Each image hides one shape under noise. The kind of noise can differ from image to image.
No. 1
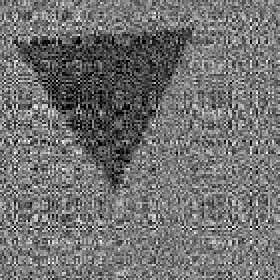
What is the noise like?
low rank plus noise
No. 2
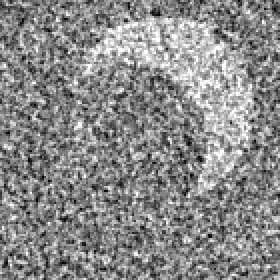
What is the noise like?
blotchy
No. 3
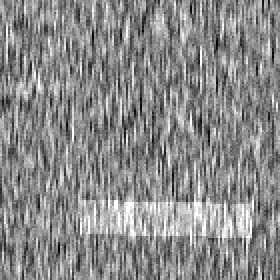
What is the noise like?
streaked along the columns
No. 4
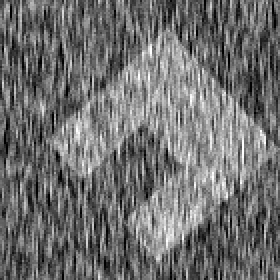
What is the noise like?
streaked along the columns
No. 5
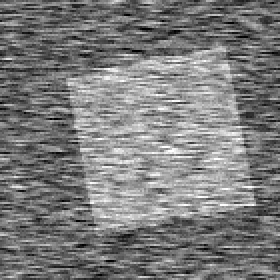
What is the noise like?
streaked along the rows
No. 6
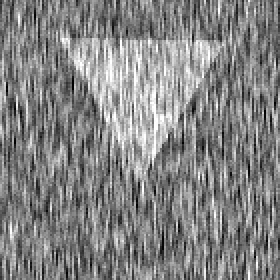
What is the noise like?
streaked along the columns
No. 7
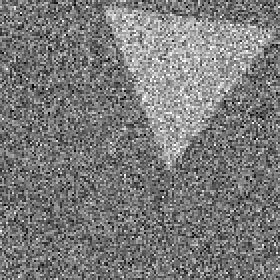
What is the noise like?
independent entries
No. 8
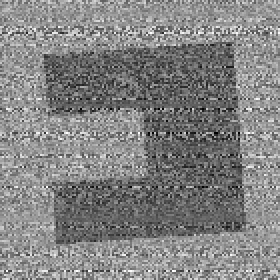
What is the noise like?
rows of uneven size
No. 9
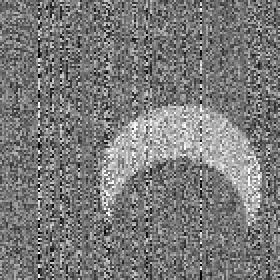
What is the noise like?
columns of uneven size
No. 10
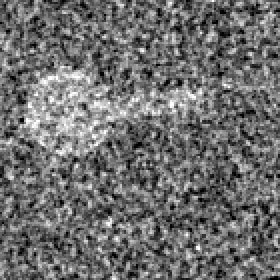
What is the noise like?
blotchy
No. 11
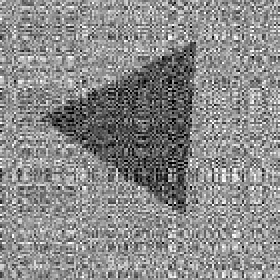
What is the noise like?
low rank plus noise
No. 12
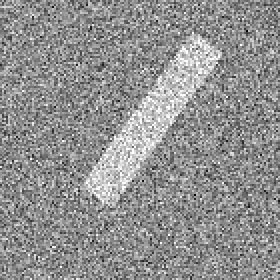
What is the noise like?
independent entries
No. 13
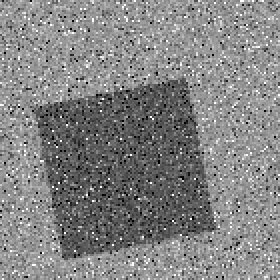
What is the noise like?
heavy tails
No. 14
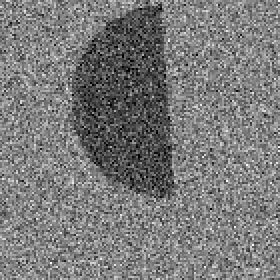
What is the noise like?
independent entries
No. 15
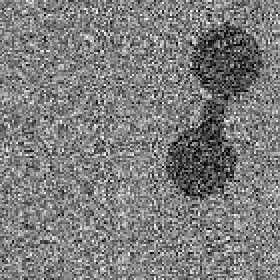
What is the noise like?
low rank plus noise
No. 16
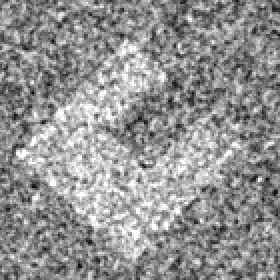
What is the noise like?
blotchy
